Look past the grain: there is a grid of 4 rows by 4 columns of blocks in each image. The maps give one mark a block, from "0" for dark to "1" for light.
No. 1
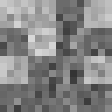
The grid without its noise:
1101
0100
1001
0000
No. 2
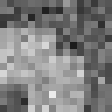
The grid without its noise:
0000
1100
1110
0110
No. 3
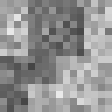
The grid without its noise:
1001
1001
0011
0111
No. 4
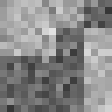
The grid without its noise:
1110
1101
0001
0001
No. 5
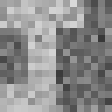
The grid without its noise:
1110
0100
0100
1100
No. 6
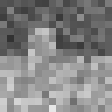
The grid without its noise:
0000
0100
1111
1111
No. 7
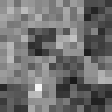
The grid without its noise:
1110
1010
1101
0100
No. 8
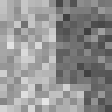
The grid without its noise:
1100
1100
1100
1110
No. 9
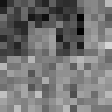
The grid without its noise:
0001
0101
1111
1111
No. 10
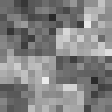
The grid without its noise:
0001
0011
1100
0110
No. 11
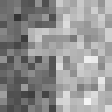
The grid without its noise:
0011
0111
0011
0011
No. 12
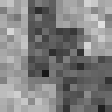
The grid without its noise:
1011
1001
1000
1100
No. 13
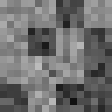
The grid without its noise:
1101
1010
1110
0100
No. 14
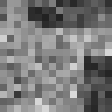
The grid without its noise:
1000
1111
1110
1110
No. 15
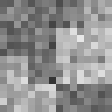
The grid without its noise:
0001
0011
1011
1100
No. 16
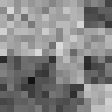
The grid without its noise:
1110
1111
0010
0001
